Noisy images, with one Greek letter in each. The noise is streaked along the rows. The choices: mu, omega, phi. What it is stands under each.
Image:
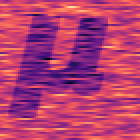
dark mu
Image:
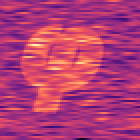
light phi
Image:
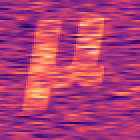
light mu
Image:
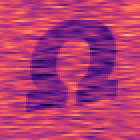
dark omega
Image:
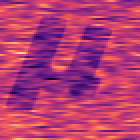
dark mu
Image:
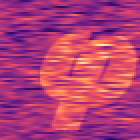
light phi
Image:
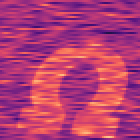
light omega
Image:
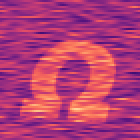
light omega
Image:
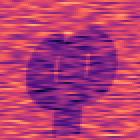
dark phi
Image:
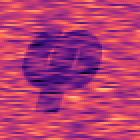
dark phi
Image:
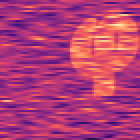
light phi
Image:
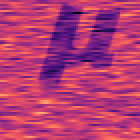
dark mu
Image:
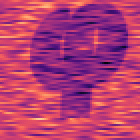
dark phi
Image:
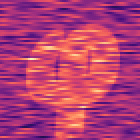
light phi
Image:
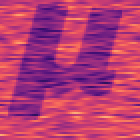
dark mu
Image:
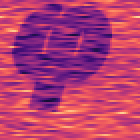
dark phi
